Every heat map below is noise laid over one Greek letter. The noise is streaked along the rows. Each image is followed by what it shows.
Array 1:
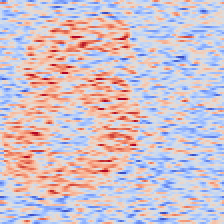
delta
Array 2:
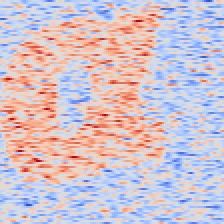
alpha
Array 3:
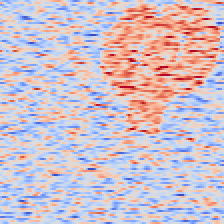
phi
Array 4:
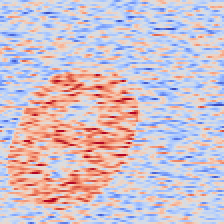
theta
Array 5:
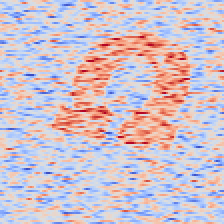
omega
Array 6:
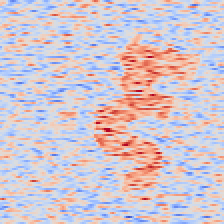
xi
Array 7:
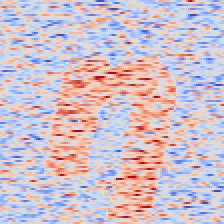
eta
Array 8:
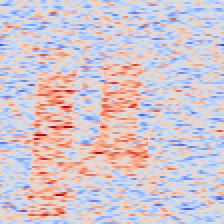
mu
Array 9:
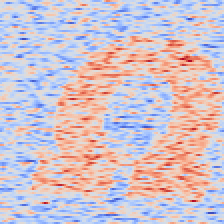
omega
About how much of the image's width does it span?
nearly all
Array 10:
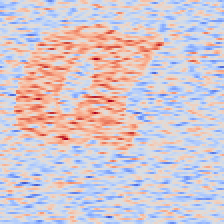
alpha
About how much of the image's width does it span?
two thirds
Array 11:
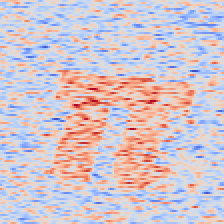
pi
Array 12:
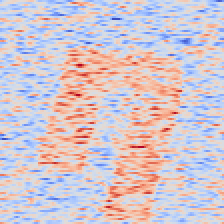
eta
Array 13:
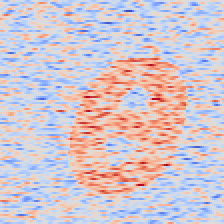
theta
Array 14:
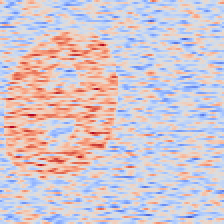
theta
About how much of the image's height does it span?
two thirds
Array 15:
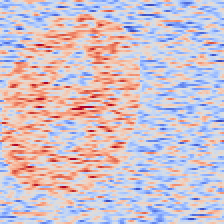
theta
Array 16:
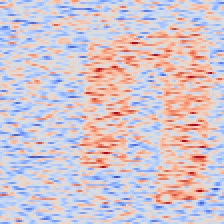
eta
